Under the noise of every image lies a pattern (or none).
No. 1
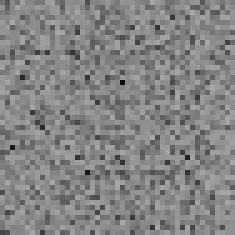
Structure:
only noise
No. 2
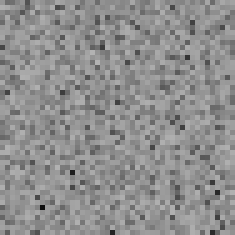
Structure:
only noise
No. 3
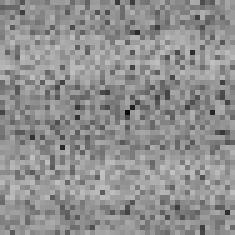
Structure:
horizontal stripes
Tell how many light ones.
2
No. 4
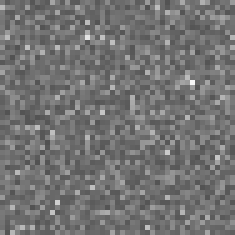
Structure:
only noise
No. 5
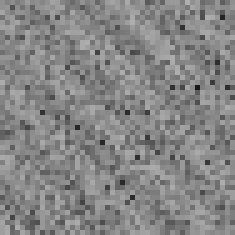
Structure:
diagonal stripes
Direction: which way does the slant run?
top left to bottom right
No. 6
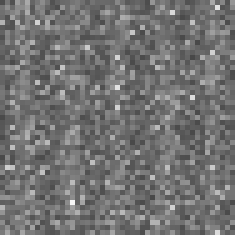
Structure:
vertical stripes
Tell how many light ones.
5
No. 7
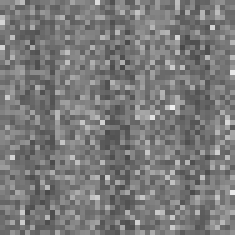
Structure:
vertical stripes
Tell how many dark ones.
3
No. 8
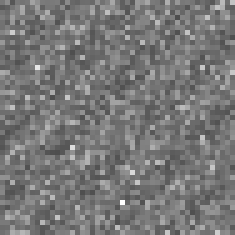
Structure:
diagonal stripes
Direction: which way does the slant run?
bottom left to top right
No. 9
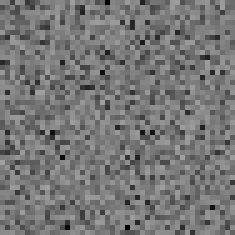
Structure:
only noise
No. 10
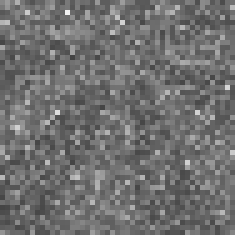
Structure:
spokes from one point
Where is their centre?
top middle
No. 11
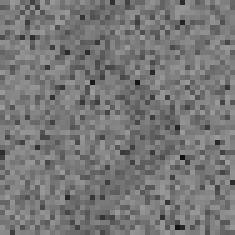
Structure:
a wavy band
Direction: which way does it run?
top to bottom
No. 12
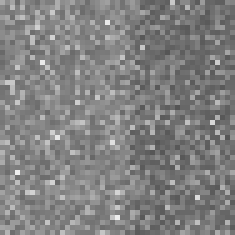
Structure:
a sharp edge
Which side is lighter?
left
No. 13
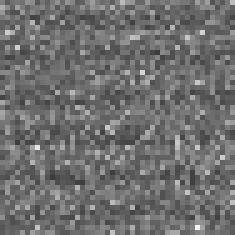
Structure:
horizontal stripes
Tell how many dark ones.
6
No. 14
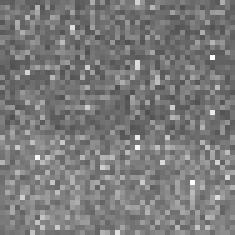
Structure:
a sharp edge
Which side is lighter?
bottom
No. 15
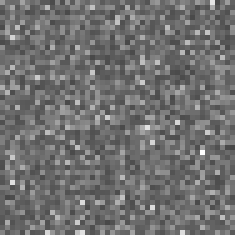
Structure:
only noise
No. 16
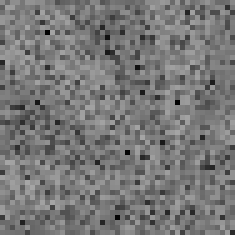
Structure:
spokes from one point
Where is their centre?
bottom right
